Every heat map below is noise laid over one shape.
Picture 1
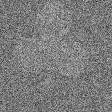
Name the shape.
club
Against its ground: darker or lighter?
lighter
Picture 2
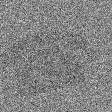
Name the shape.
telephone
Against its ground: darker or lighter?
darker
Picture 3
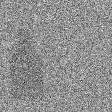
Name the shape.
bottle
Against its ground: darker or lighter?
darker
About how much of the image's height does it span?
two thirds
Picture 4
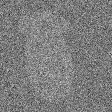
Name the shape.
footprint
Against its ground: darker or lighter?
lighter
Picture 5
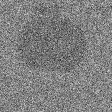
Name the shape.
apple
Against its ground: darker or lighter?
darker
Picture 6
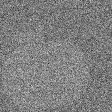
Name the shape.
apple
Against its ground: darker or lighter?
lighter
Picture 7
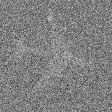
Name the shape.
airplane
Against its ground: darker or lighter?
lighter
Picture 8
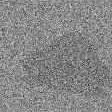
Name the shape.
cloud
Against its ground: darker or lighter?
darker
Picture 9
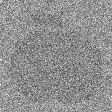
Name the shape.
apple
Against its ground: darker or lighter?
darker
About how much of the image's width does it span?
nearly all
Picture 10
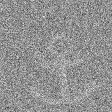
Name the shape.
anchor
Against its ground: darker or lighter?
lighter
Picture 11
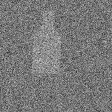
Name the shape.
bottle
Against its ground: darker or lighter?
lighter
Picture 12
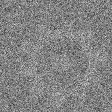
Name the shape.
gear
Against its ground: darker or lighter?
lighter
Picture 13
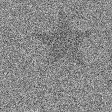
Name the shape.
star
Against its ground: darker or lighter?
darker
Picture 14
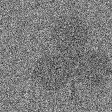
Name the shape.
club
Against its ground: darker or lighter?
darker
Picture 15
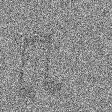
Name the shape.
pair of musical notes
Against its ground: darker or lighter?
darker
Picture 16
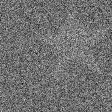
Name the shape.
star
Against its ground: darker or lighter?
lighter
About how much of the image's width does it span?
two thirds
